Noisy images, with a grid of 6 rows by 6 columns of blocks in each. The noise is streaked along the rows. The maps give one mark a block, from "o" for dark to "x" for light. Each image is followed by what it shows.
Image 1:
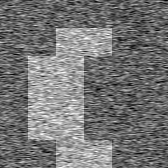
oooooo
ooxxoo
oxxooo
oxxooo
oxxooo
ooxxoo
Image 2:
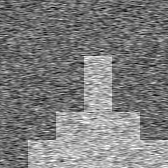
oooooo
oooooo
oooxoo
oooxoo
ooxxxo
oxxxxx
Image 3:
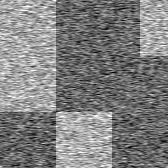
xxooox
xxooox
xxoooo
xxoooo
ooxxoo
ooxxoo
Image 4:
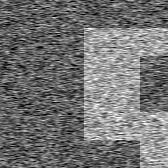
oooooo
oooxxx
oooxxo
oooxxo
oooxxx
ooooox
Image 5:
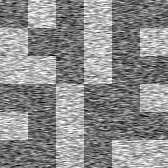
oxoxoo
xooxox
xxoxoo
ooxoox
xoxooo
ooxoxx
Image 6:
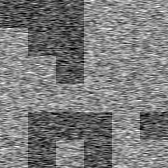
oooxxx
xooxxx
xxoxxx
xxxxxx
xoooxo
xoxoxx
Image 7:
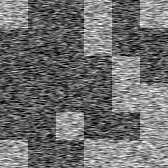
xooxox
oooxoo
ooooxo
ooooxx
ooxoox
xooxxx
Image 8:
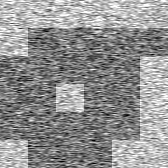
xxxxxx
xooooo
ooooox
ooxoox
ooooox
xoooxx
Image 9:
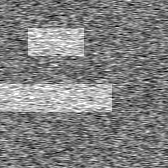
oooooo
oxxooo
oooooo
xxxxoo
oooooo
oooooo
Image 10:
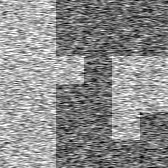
xxoooo
xxoooo
xxxoxx
xxooxx
xxooxo
xxoooo
